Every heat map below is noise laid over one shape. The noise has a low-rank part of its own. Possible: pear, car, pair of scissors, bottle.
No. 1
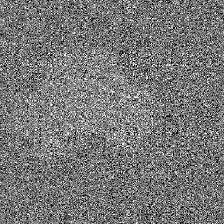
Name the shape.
car
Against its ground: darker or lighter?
lighter
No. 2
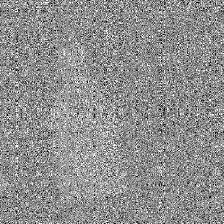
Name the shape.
bottle
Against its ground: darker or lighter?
lighter
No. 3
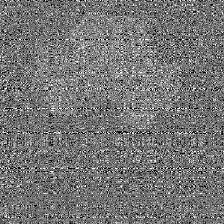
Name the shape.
car
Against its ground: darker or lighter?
lighter
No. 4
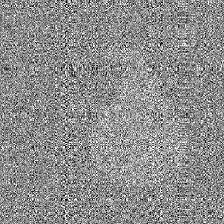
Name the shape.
pear
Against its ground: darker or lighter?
lighter
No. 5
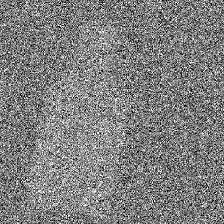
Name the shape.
bottle
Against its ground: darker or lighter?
lighter
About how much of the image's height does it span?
nearly all
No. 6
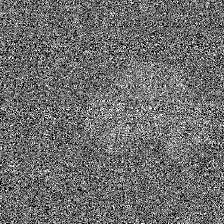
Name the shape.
car
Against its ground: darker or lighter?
lighter
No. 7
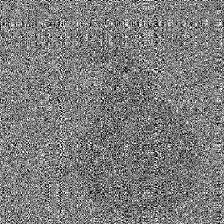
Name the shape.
pear
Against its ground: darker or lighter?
darker
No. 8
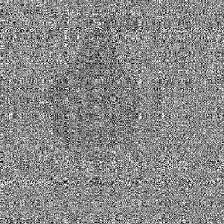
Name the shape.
pear
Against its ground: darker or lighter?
darker
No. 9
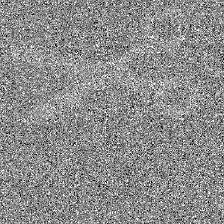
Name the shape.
pair of scissors
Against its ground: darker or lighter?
lighter
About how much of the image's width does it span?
nearly all
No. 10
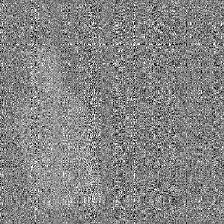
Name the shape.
bottle
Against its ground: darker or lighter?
lighter
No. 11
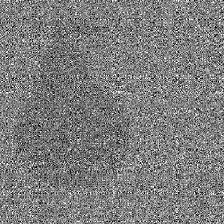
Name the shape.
pear
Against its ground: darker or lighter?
darker
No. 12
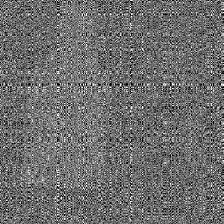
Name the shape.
bottle
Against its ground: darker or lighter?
lighter
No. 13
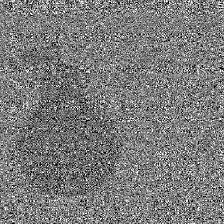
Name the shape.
pear
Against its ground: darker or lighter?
darker
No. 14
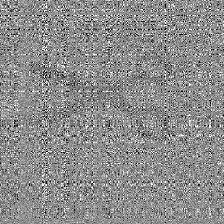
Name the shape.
pair of scissors
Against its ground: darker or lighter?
darker
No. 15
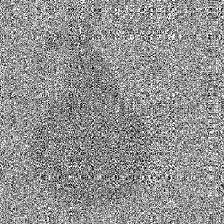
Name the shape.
pear
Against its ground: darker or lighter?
darker
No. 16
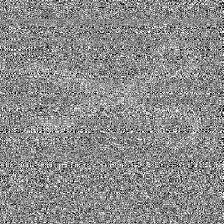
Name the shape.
pair of scissors
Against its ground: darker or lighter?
lighter
